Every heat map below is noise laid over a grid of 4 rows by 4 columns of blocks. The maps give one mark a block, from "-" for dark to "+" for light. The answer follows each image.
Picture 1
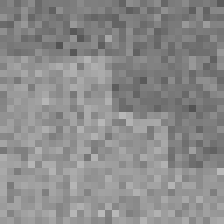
- - - -
+ + - -
+ + + -
+ + + +
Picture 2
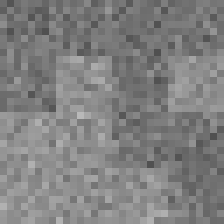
- - - -
- + - +
+ + - -
+ + + -
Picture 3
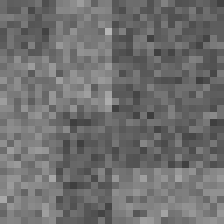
- + - -
+ + - -
+ - - -
+ - + +
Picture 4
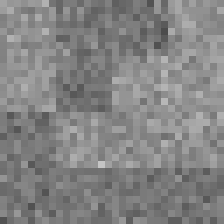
+ - - +
+ - + +
- + + +
- - - -
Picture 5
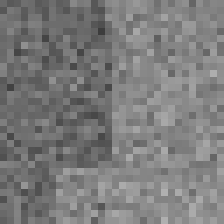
- - + +
- - + +
- - + +
- + + +
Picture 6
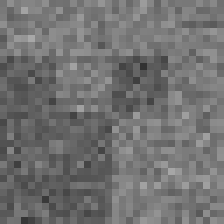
+ + + +
- + - +
- - + +
- - + +
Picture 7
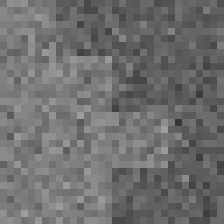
+ - - -
+ + - -
+ + + -
+ + - -
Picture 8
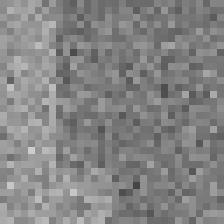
+ - - -
+ - - -
+ - - -
+ + - -
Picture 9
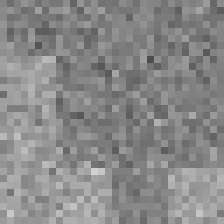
- - - -
+ - - -
+ - - -
+ + - +
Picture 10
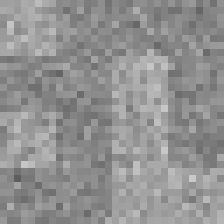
+ - - -
- - + -
+ - + -
- - + +
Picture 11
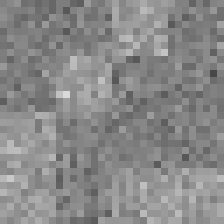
- - + -
- + - -
+ - - -
+ - + +
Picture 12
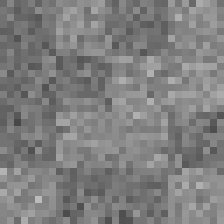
- + - +
- - + +
- + + -
+ - - +
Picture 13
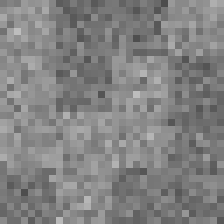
+ - - +
+ - + -
+ + + -
- + - -
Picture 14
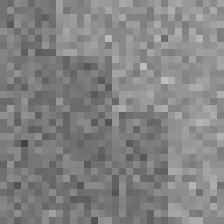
- + + +
- - + +
- - - +
- - - +
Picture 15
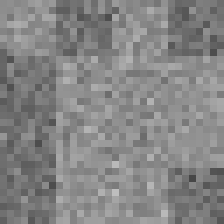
+ - + -
- + + +
- + + +
- + + -
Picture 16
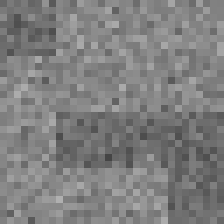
- + + +
+ + + +
+ - - -
+ + + -
